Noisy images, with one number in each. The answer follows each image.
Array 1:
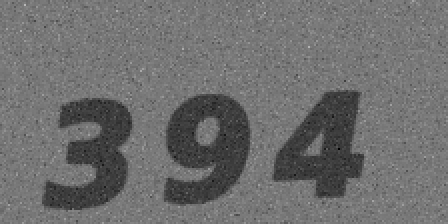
394
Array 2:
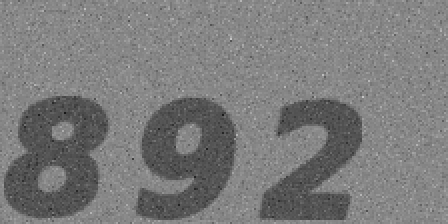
892
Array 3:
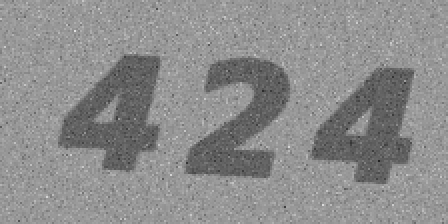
424
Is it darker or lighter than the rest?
darker
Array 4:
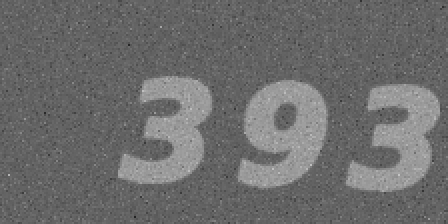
393
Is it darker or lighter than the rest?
lighter
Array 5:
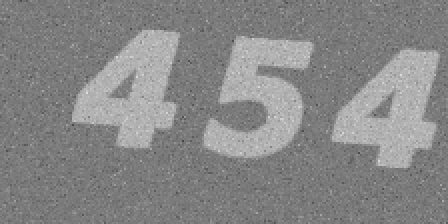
454
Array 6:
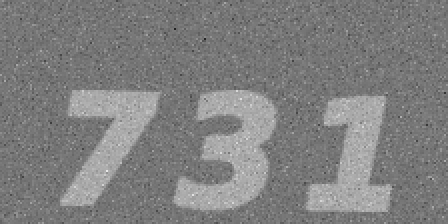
731
